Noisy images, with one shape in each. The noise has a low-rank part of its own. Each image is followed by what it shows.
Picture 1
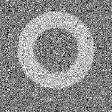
ring
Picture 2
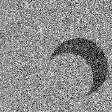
crescent
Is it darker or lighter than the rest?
darker
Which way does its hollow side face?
down and left
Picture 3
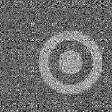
bullseye
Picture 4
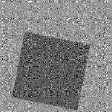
square
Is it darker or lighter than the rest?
darker
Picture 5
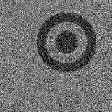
bullseye
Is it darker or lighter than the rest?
darker
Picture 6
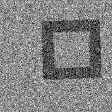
square frame
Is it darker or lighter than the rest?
darker
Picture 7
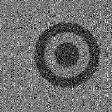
bullseye
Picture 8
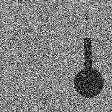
lollipop
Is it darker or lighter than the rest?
darker
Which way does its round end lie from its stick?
down
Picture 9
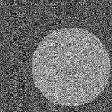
disc
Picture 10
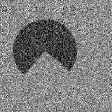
disc with a wedge cut out
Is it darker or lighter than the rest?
darker
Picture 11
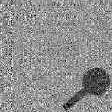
lollipop
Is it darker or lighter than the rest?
darker
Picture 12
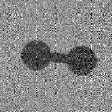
dumbbell
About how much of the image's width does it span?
two thirds
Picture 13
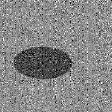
ellipse
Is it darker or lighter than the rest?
darker
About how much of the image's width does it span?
half
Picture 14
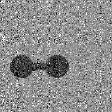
dumbbell
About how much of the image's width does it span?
half
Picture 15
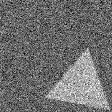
triangle
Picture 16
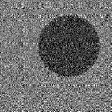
disc
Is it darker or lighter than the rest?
darker
